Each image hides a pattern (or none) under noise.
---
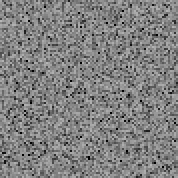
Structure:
only noise
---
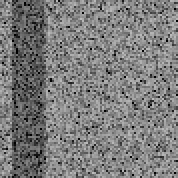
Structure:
one vertical stripe
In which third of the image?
left
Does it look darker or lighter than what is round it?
darker
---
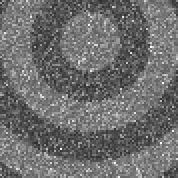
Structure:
rings round one point
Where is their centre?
top middle
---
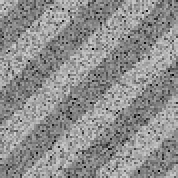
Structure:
diagonal stripes
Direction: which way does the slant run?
bottom left to top right
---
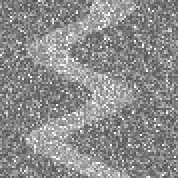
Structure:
a wavy band
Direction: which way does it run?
top to bottom
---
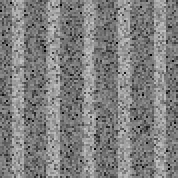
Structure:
vertical stripes
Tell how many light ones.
5
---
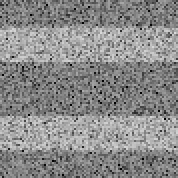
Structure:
horizontal stripes
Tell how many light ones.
2
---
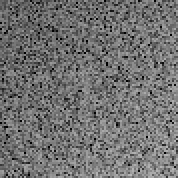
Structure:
a smooth slope
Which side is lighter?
bottom right
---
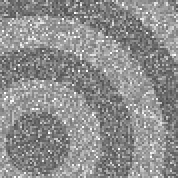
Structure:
rings round one point
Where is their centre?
bottom left
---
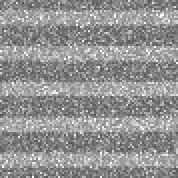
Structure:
horizontal stripes
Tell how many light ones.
5
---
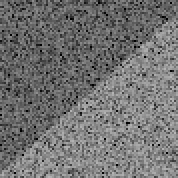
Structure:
a sharp edge
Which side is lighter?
bottom right
